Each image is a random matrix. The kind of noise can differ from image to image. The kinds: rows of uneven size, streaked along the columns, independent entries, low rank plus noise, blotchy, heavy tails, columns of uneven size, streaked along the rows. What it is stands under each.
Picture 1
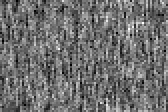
streaked along the columns
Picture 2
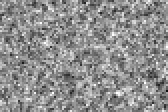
blotchy
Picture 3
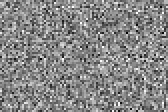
low rank plus noise
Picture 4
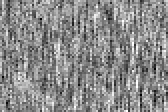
streaked along the columns
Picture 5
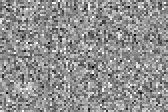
low rank plus noise
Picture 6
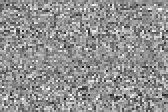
rows of uneven size
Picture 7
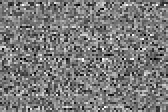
rows of uneven size
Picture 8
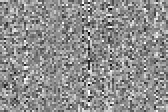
columns of uneven size
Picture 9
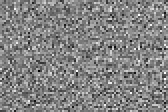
low rank plus noise
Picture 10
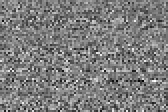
rows of uneven size
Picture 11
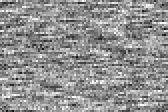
streaked along the rows
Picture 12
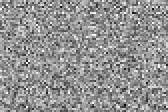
low rank plus noise
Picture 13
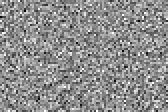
low rank plus noise
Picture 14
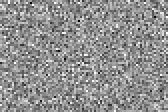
low rank plus noise
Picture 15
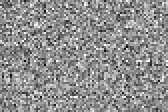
low rank plus noise
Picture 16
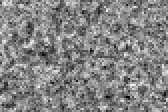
blotchy
